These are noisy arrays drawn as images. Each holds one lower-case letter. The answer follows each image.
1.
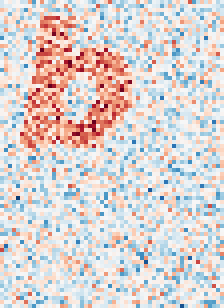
red b
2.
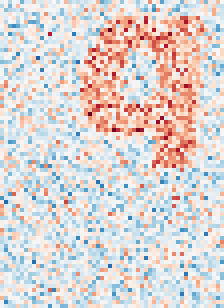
red q
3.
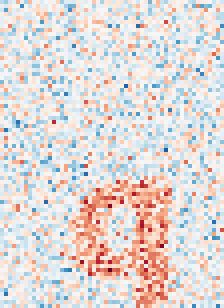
red q, bottom middle
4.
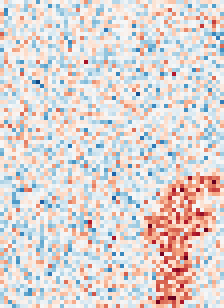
red f, bottom right
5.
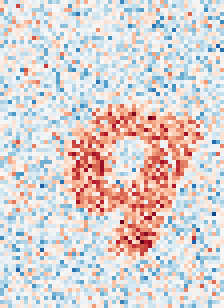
red q
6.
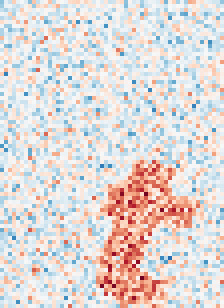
red t
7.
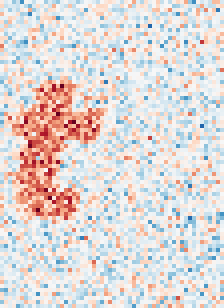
red t
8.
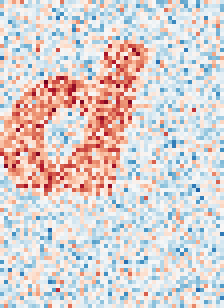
red d
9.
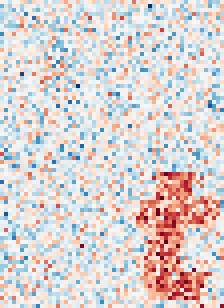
red t, bottom right
